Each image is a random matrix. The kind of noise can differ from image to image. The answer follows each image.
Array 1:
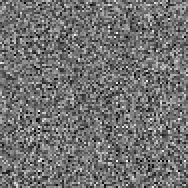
low rank plus noise
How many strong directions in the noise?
one
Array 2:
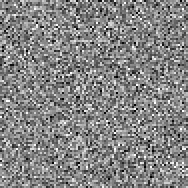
low rank plus noise
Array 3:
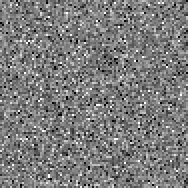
heavy tails
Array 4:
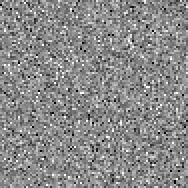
heavy tails
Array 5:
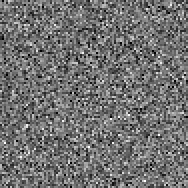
independent entries
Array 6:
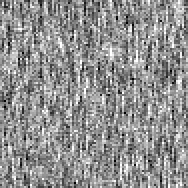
streaked along the columns
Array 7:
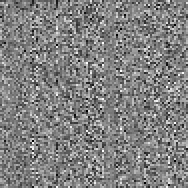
columns of uneven size
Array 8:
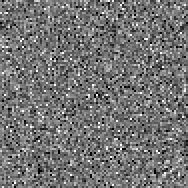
heavy tails
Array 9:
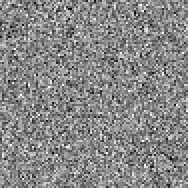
low rank plus noise
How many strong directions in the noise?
one
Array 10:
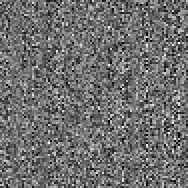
columns of uneven size
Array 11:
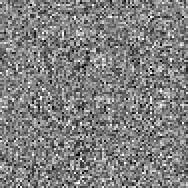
low rank plus noise
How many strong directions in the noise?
five to eight
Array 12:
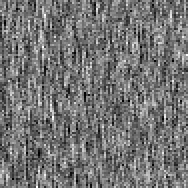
streaked along the columns
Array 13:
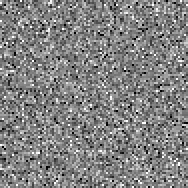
heavy tails
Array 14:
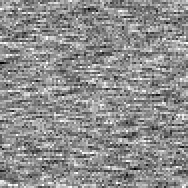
streaked along the rows
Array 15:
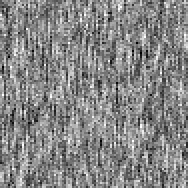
streaked along the columns
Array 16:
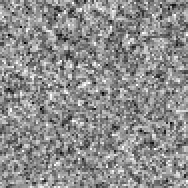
blotchy
